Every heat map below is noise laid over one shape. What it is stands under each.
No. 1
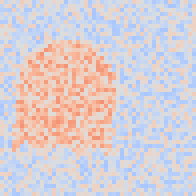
red ghost
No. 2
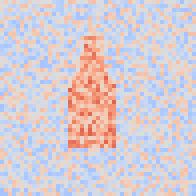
red bottle
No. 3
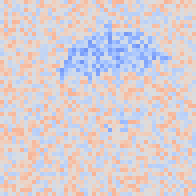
blue umbrella
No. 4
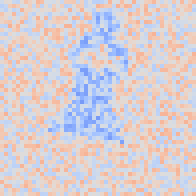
blue chess bishop
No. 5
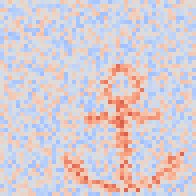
red anchor
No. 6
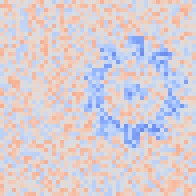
blue gear
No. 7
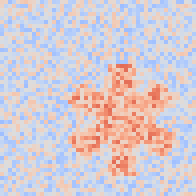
red asterisk
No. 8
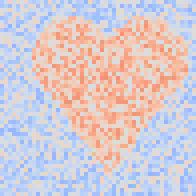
red heart
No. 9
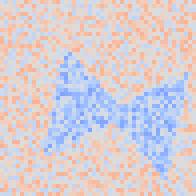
blue bow tie
